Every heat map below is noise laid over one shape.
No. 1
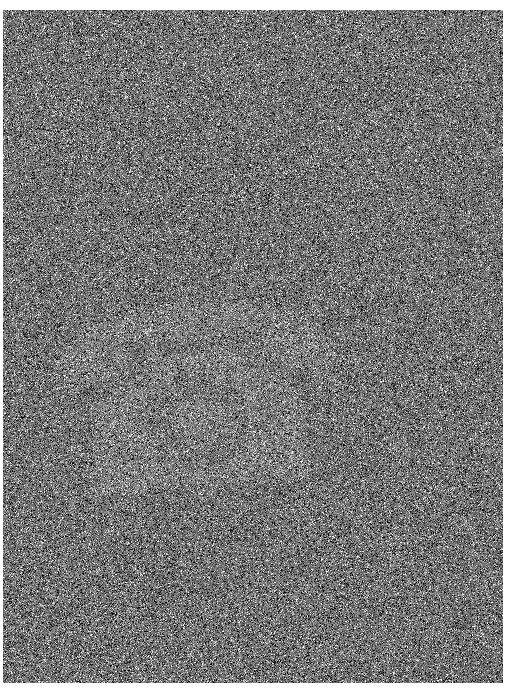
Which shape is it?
telephone
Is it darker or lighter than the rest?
lighter
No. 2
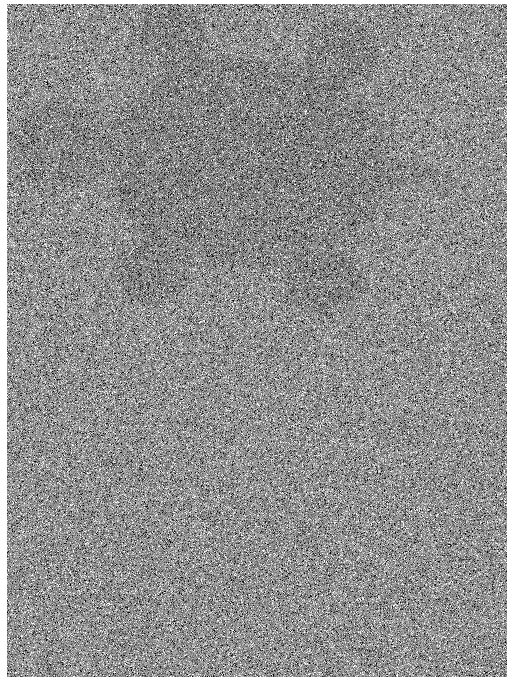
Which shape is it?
turtle
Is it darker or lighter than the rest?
darker
